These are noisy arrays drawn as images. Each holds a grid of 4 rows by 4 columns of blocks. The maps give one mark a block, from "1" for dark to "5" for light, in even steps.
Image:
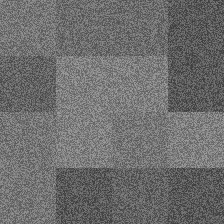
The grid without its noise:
4 3 3 1
2 5 5 1
4 5 4 5
4 1 2 1
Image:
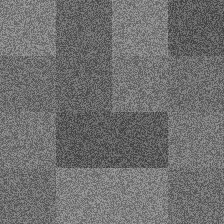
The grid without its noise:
5 2 5 1
3 2 4 3
4 1 1 4
3 5 5 3
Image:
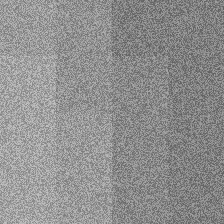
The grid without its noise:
4 3 1 1
5 3 2 1
5 4 2 1
5 4 2 1
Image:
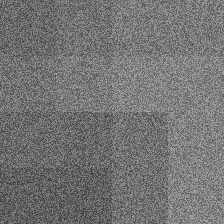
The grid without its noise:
2 3 4 4
3 4 5 5
2 2 3 5
1 1 3 5
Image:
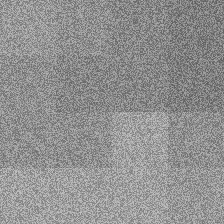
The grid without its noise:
4 3 2 1
3 2 2 1
3 3 5 3
5 5 5 4
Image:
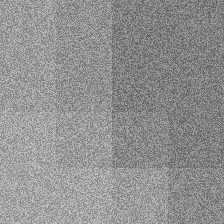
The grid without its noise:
4 3 1 1
4 3 1 1
5 4 2 1
5 5 4 2
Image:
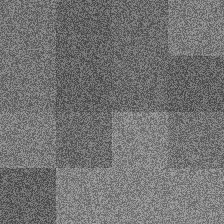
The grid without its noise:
3 1 2 4
3 1 2 1
4 2 5 3
1 5 5 5
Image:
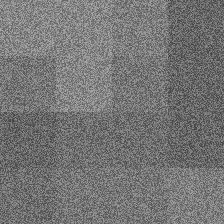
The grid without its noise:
5 5 4 1
3 5 3 1
1 2 2 1
2 3 3 4
